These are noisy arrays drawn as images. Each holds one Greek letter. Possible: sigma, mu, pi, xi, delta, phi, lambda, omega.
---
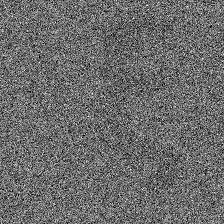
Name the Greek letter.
xi
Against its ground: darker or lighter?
darker
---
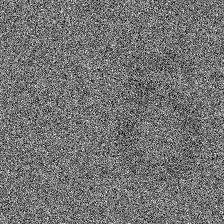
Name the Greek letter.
delta
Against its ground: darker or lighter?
darker
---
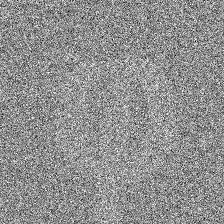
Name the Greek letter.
phi
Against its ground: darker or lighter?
lighter
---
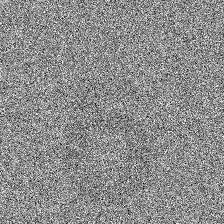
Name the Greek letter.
delta
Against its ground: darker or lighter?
darker
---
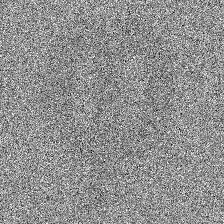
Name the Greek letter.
phi
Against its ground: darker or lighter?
darker
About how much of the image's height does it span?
nearly all
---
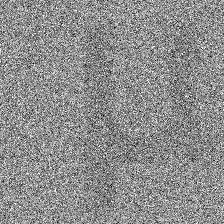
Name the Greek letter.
mu
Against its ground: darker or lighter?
darker
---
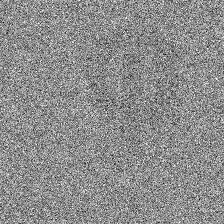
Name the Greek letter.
phi
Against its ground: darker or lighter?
darker
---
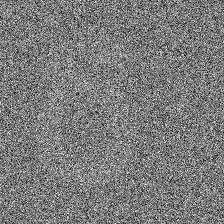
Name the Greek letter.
delta
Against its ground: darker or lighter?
lighter
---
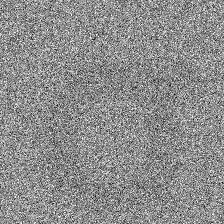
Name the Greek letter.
sigma
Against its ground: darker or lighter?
darker
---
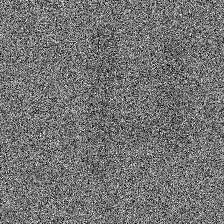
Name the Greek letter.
mu
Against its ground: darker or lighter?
darker
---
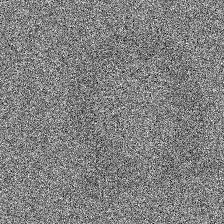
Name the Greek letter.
omega
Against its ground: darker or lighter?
darker
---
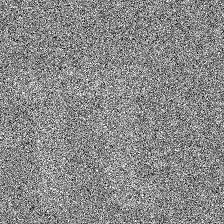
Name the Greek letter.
pi
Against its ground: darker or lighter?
lighter
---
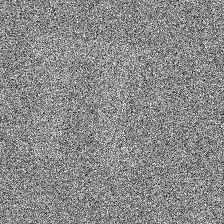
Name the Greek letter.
pi
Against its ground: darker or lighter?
lighter
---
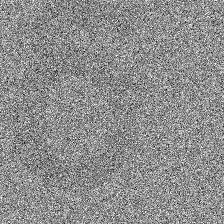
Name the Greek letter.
delta
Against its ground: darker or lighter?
darker
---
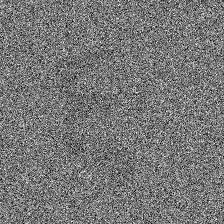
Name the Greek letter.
xi
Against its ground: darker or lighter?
darker
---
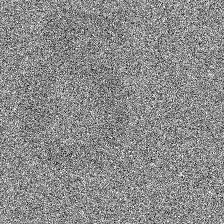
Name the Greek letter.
delta
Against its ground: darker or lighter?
darker
